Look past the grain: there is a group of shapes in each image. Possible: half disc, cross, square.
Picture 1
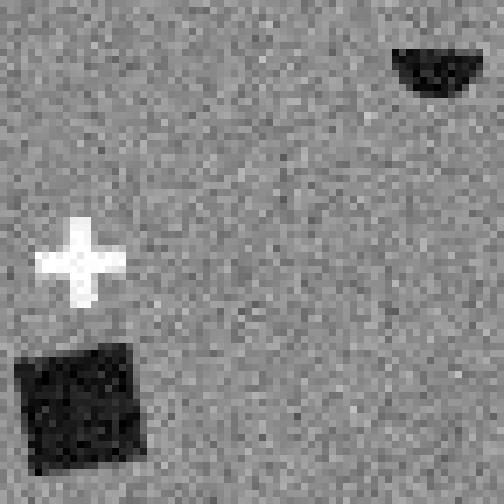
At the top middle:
nothing
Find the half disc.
top right
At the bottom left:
square
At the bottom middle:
nothing
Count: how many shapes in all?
3
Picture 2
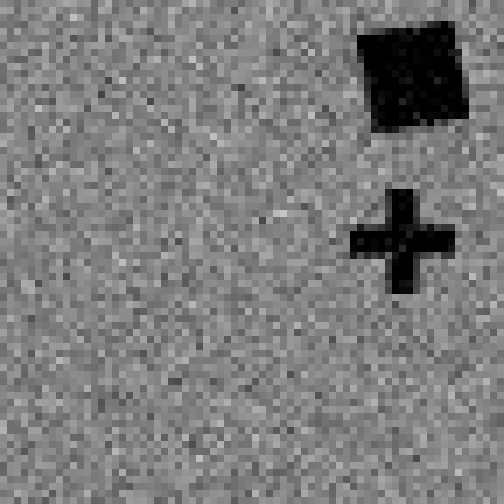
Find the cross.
middle right
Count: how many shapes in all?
2
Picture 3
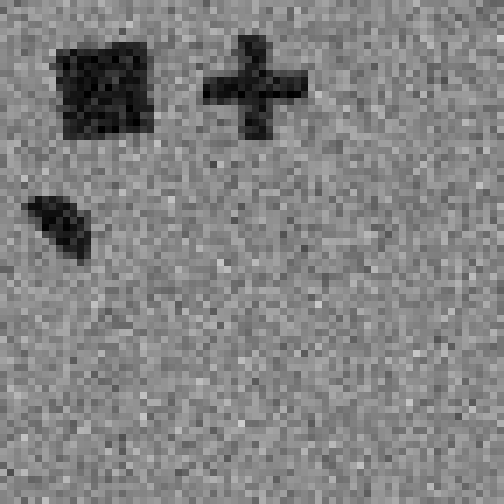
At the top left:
square
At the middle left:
half disc
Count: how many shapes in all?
3
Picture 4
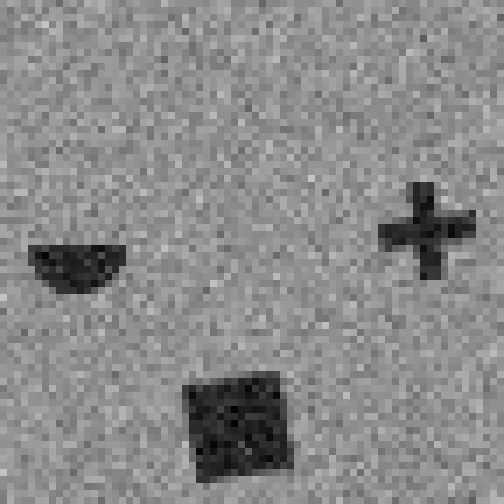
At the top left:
nothing
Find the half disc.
middle left
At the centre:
nothing
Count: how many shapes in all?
3
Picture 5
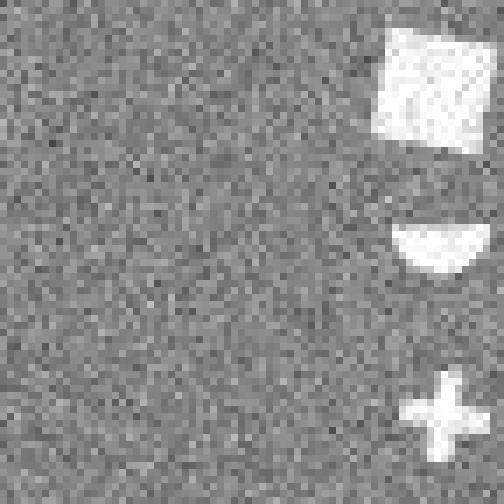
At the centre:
nothing
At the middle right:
half disc
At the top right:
square
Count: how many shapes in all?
3
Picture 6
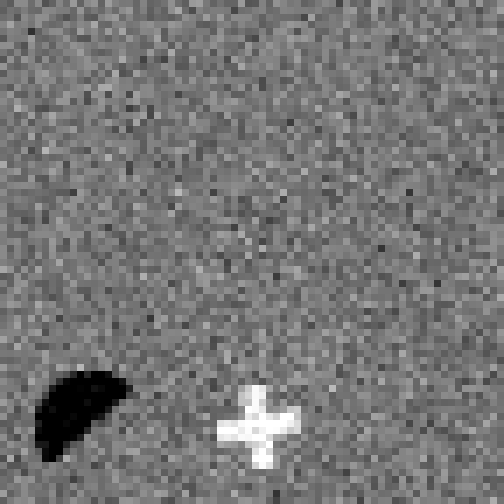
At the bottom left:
half disc
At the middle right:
nothing
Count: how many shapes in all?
2
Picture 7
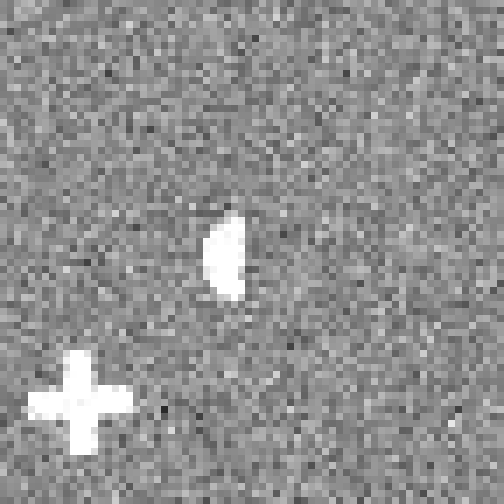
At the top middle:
nothing
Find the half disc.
centre
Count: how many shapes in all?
2
